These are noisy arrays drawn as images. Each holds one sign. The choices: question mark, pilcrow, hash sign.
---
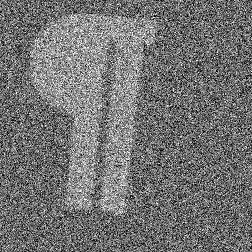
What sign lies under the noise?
pilcrow
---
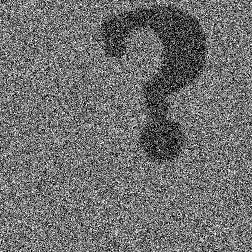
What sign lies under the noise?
question mark
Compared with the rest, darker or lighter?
darker
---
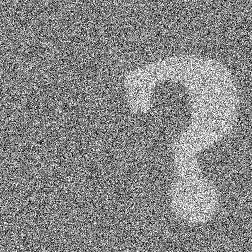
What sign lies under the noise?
question mark
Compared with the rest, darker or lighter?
lighter
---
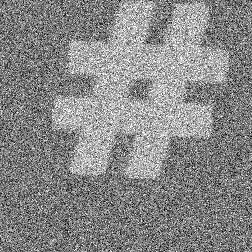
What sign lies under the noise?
hash sign
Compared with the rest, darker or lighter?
lighter
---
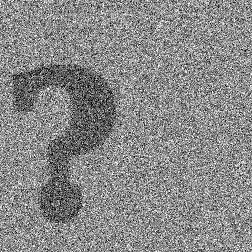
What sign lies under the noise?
question mark
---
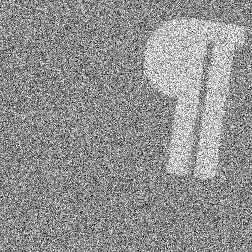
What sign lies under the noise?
pilcrow
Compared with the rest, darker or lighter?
lighter
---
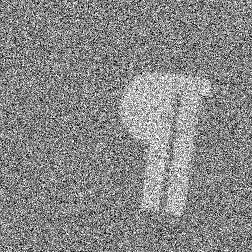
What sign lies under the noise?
pilcrow
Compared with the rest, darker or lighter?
lighter
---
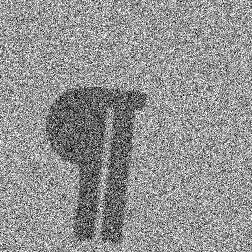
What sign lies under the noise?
pilcrow
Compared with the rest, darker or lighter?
darker
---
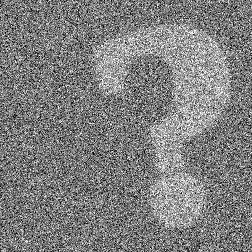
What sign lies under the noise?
question mark
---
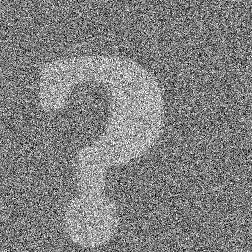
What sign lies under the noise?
question mark
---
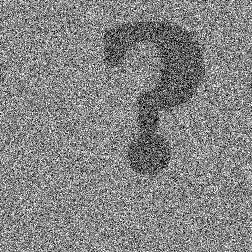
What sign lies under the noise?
question mark
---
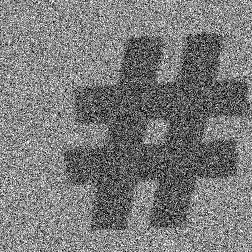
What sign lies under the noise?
hash sign
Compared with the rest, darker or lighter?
darker
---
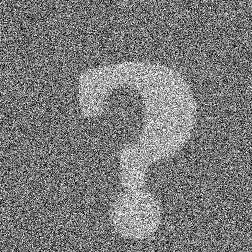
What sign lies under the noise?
question mark
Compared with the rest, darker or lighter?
lighter
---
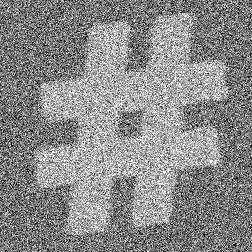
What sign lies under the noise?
hash sign
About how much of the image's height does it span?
nearly all
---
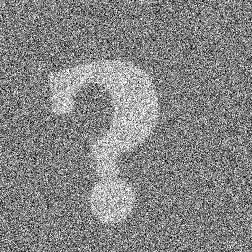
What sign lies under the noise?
question mark
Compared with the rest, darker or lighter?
lighter
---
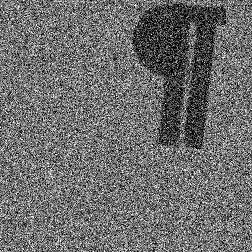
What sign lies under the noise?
pilcrow
